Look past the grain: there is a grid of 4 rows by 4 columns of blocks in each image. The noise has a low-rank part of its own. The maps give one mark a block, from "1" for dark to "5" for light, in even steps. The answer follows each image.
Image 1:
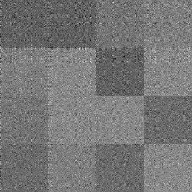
1134
4515
3552
2425
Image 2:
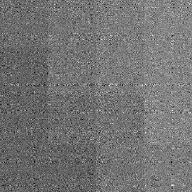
2345
1345
1235
1134
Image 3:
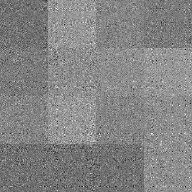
1532
2445
3534
1114
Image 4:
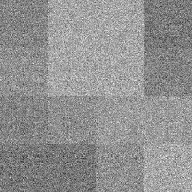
2551
3552
2344
1135
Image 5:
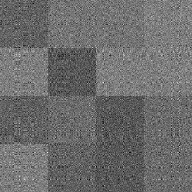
2445
5155
2313
5213
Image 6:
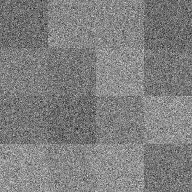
1441
3252
2135
5452
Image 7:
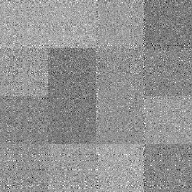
5541
4132
2134
3452
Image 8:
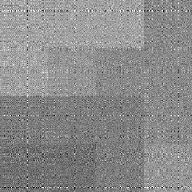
5553
5433
2223
1124
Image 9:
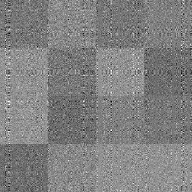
2423
5251
5132
1455
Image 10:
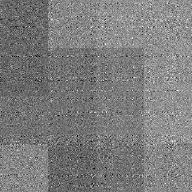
1455
1235
2235
4124
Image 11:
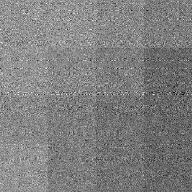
5543
5431
4321
5321
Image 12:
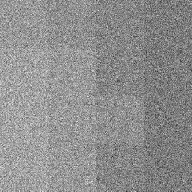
4321
5421
5431
5421
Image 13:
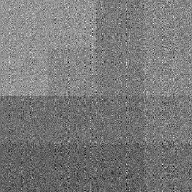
5534
5434
2223
1112
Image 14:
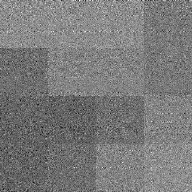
5553
2443
1124
1245
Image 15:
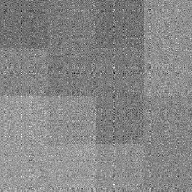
1214
3224
5423
5543
